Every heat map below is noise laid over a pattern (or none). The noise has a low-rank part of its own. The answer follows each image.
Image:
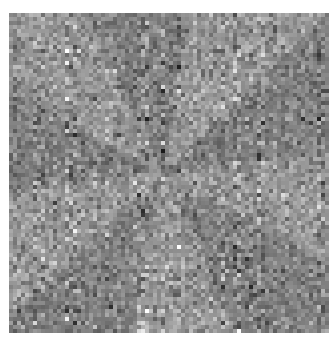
spokes from one point
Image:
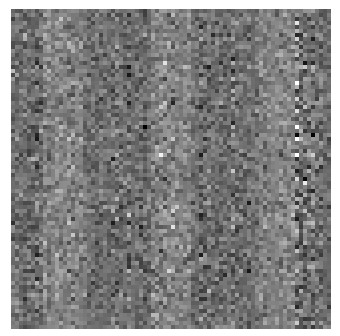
vertical stripes
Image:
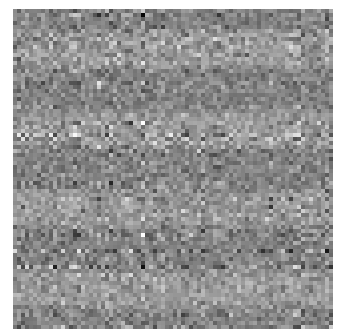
horizontal stripes
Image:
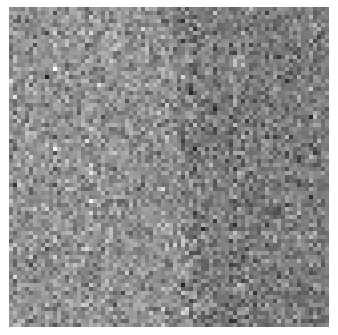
a sharp edge
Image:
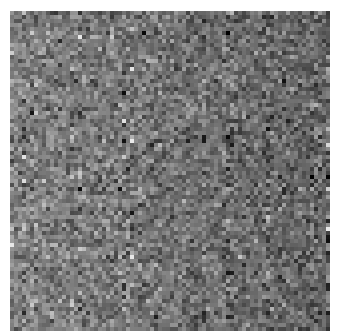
a smooth slope
